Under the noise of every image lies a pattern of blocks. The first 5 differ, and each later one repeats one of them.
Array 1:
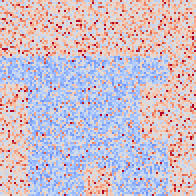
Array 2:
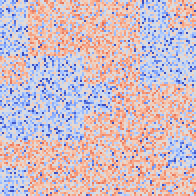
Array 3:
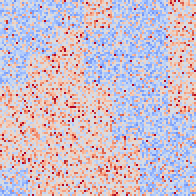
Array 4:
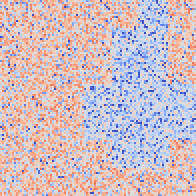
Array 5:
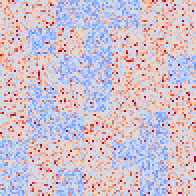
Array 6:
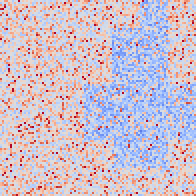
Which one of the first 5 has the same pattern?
4
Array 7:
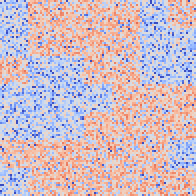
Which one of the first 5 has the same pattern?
2
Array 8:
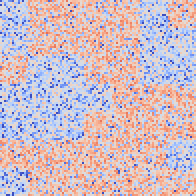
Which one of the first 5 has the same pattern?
2
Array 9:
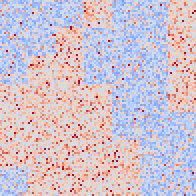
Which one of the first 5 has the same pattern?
3
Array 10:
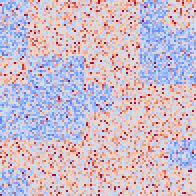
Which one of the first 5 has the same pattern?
2
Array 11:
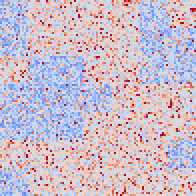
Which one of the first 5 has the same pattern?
2
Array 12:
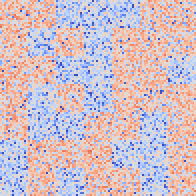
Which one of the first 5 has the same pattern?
5
